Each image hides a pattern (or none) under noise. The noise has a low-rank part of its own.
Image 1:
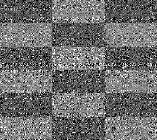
a checkerboard
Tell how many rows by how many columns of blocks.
6 by 3
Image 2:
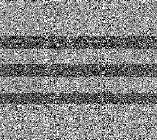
bands of rows
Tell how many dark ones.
3
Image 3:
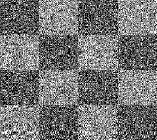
a checkerboard
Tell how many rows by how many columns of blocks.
4 by 4
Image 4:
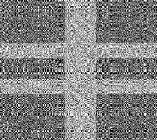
bands of rows crossing bands of columns
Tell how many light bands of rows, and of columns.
2 and 1
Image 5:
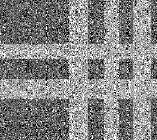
bands of rows crossing bands of columns
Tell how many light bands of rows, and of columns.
2 and 3
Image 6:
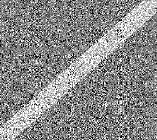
a diagonal band
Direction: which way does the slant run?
bottom left to top right
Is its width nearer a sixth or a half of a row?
a sixth
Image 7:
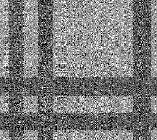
bands of rows crossing bands of columns
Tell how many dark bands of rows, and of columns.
2 and 3
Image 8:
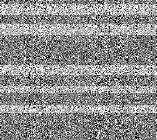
bands of rows
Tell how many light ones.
5
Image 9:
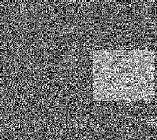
one block
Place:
middle right
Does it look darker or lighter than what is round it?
lighter
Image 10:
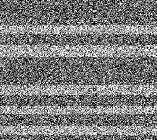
bands of rows
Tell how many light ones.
5
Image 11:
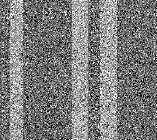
bands of columns
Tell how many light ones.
3
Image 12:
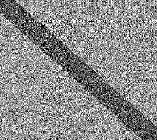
a diagonal band
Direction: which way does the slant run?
top left to bottom right
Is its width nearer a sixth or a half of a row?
a sixth
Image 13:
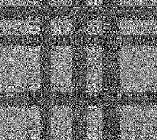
bands of rows crossing bands of columns
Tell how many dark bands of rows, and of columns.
3 and 3
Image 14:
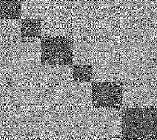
blocks along the diagonal
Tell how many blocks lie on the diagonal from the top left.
6
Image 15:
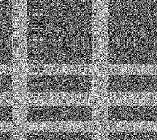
bands of rows crossing bands of columns
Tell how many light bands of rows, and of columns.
3 and 2
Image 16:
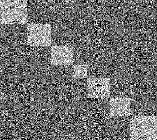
blocks along the diagonal
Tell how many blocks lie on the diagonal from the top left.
7
